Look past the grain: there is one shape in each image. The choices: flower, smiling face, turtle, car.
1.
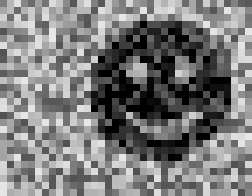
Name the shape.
smiling face
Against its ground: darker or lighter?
darker
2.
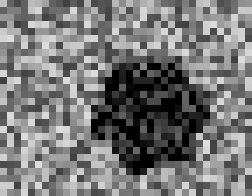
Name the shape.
flower
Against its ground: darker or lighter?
darker
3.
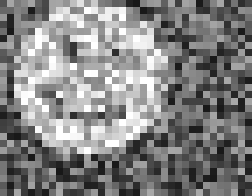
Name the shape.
smiling face
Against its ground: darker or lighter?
lighter
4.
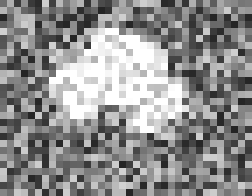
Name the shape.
car
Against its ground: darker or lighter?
lighter
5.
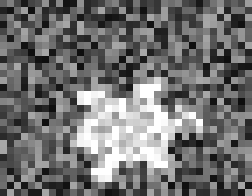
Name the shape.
turtle
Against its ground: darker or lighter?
lighter
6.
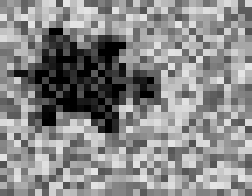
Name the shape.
turtle
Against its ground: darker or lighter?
darker
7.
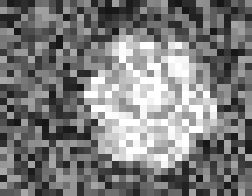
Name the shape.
flower
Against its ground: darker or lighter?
lighter
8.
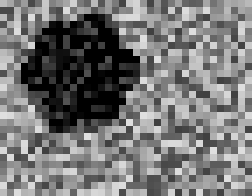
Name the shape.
flower
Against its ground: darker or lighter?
darker
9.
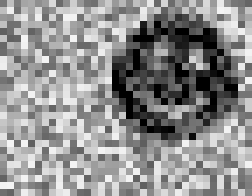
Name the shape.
smiling face
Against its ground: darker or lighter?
darker
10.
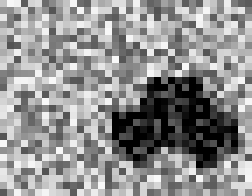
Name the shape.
car
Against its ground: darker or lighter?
darker
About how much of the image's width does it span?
half
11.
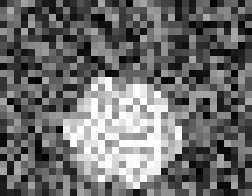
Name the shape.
flower
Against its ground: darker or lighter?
lighter
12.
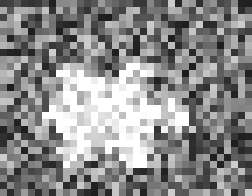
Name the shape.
turtle
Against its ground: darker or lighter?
lighter
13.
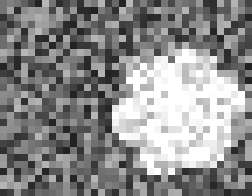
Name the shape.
flower
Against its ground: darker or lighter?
lighter
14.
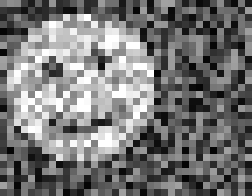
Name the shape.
smiling face
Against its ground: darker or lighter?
lighter
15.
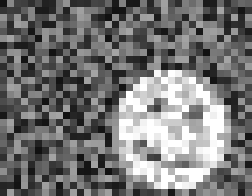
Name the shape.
smiling face
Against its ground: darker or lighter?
lighter
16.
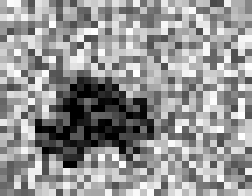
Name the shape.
car
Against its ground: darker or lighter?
darker
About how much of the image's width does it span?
half
